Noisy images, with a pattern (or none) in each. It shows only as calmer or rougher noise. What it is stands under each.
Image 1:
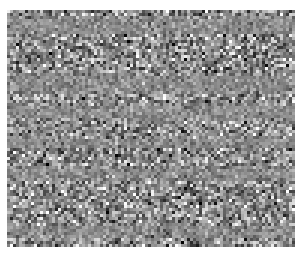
bands of rows
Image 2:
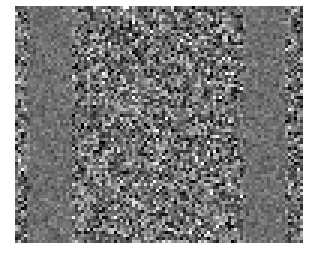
bands of columns
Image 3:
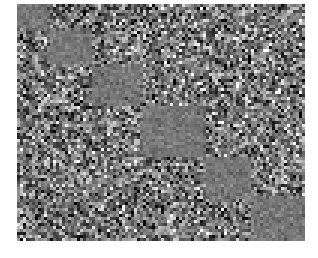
blocks along the diagonal
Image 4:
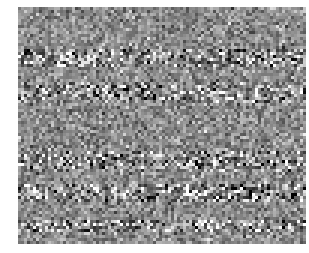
bands of rows
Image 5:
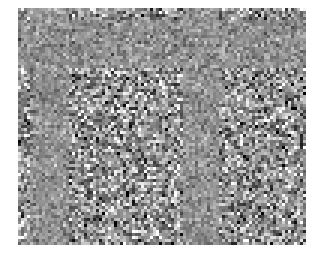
bands of rows crossing bands of columns
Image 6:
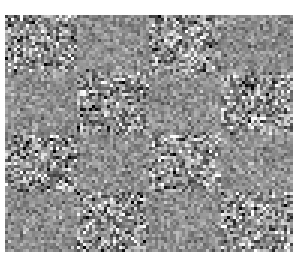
a checkerboard
